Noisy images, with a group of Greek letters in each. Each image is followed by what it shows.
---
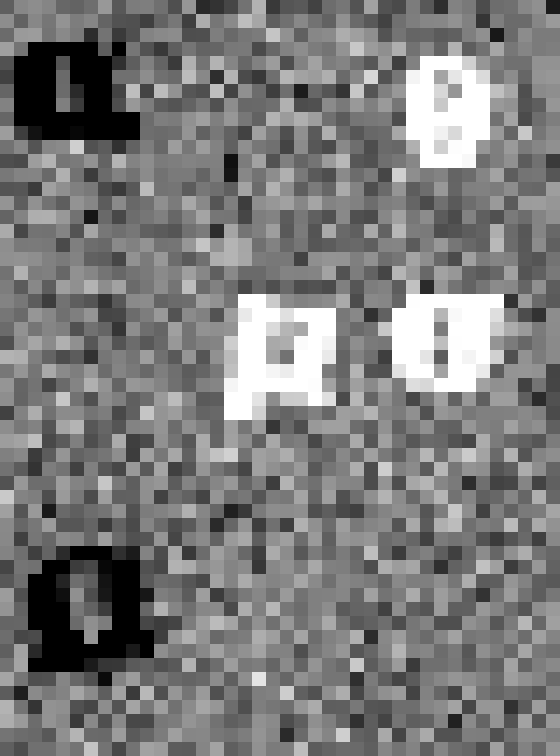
top left: dark alpha; top right: light theta; centre: light mu; middle right: light sigma; bottom left: dark omega
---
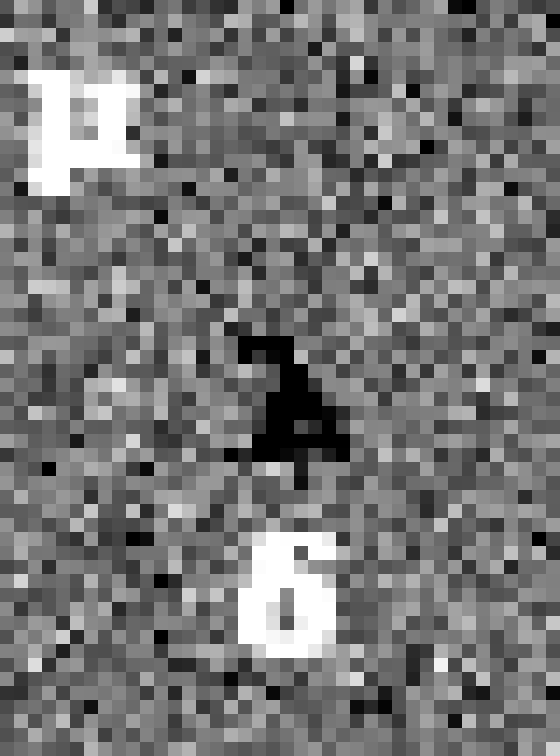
top left: light mu; centre: dark lambda; bottom middle: light delta
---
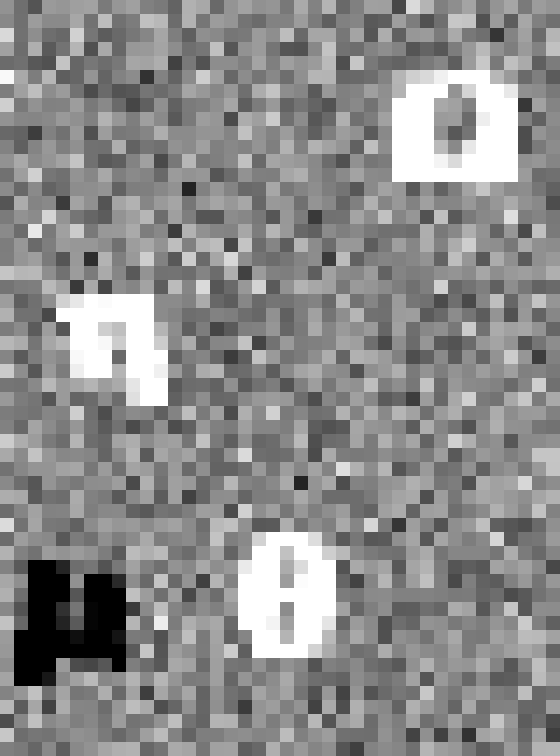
top right: light omega; middle left: light eta; bottom left: dark mu; bottom middle: light theta
